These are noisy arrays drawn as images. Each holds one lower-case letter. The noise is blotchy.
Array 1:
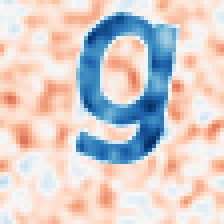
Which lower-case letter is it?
g
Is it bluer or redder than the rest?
bluer
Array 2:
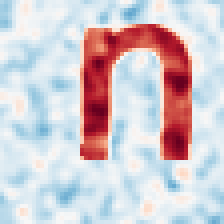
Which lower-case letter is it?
n
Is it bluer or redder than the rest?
redder
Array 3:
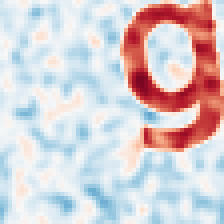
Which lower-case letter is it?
g
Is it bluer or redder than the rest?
redder
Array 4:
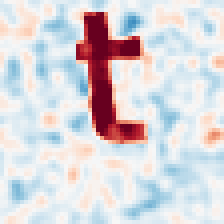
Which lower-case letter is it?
t
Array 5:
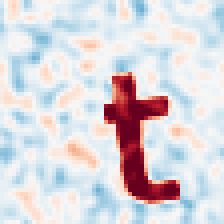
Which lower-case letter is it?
t
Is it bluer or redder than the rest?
redder
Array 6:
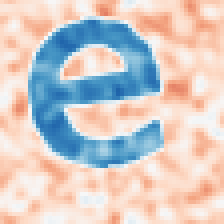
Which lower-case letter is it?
e
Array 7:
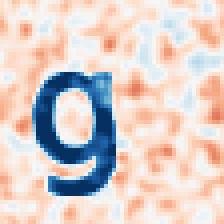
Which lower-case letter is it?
g
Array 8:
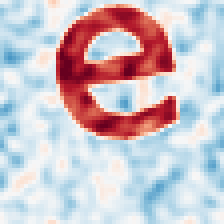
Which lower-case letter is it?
e
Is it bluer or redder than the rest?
redder
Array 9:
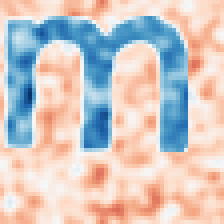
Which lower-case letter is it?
m
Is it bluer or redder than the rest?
bluer
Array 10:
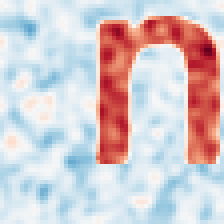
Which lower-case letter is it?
n
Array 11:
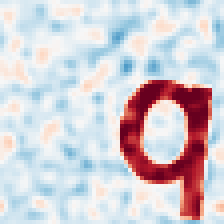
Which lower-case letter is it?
q
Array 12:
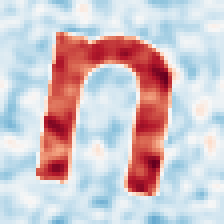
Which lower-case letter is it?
n
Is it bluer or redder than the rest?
redder
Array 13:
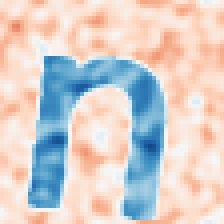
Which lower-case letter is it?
n
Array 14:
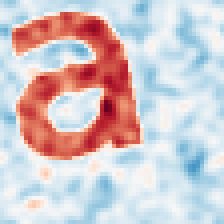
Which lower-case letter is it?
a
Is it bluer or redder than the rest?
redder
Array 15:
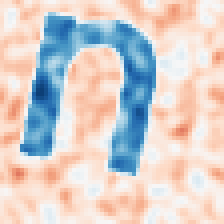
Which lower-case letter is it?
n
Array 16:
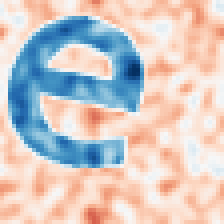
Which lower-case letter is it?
e
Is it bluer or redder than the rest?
bluer
